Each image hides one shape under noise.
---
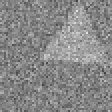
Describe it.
light triangle
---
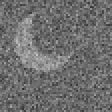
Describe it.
light crescent
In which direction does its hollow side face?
up and right
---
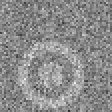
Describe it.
light bullseye
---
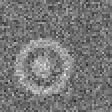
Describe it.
light bullseye
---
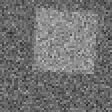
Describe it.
light square
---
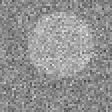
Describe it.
light disc
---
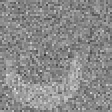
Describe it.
light crescent
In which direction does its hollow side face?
up
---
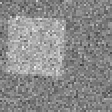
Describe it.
light square
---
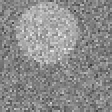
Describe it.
light disc
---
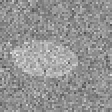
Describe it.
light ellipse
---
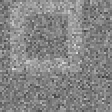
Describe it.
light square frame
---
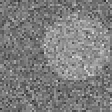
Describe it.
light disc
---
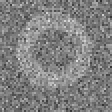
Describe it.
light ring
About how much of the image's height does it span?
two thirds
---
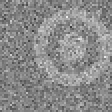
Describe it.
light bullseye
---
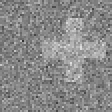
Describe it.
light cross
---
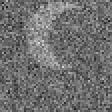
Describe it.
light crescent
